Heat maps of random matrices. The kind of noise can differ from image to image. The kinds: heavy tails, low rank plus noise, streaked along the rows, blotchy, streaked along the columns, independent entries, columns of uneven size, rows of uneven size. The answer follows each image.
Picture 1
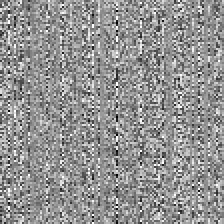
columns of uneven size
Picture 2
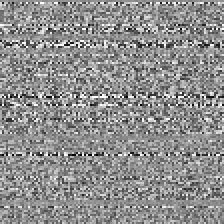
rows of uneven size
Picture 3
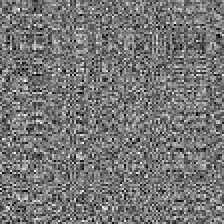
low rank plus noise
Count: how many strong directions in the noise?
three or four
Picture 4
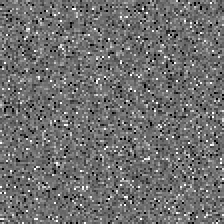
heavy tails
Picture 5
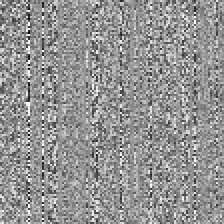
columns of uneven size
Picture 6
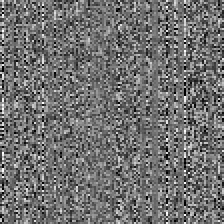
columns of uneven size
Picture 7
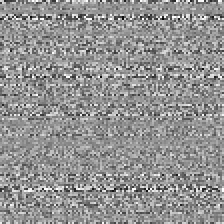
rows of uneven size
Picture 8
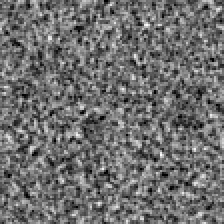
blotchy
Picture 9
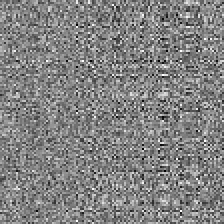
low rank plus noise
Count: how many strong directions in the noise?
three or four
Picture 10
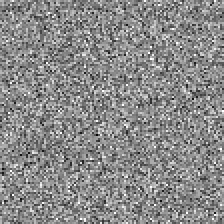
independent entries
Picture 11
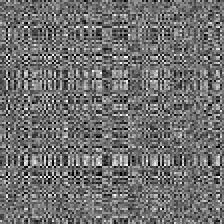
low rank plus noise
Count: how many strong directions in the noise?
one
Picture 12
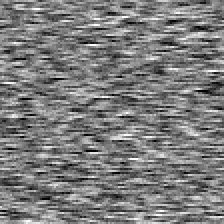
streaked along the rows
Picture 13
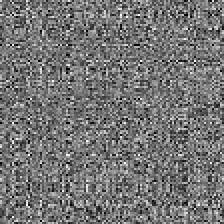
low rank plus noise
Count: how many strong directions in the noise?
three or four
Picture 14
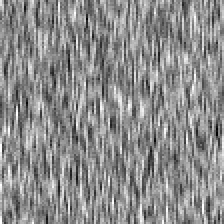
streaked along the columns
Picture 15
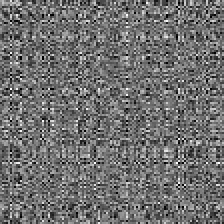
low rank plus noise
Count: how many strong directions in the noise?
two
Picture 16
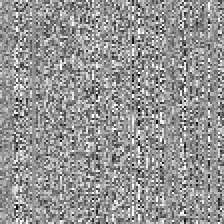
columns of uneven size
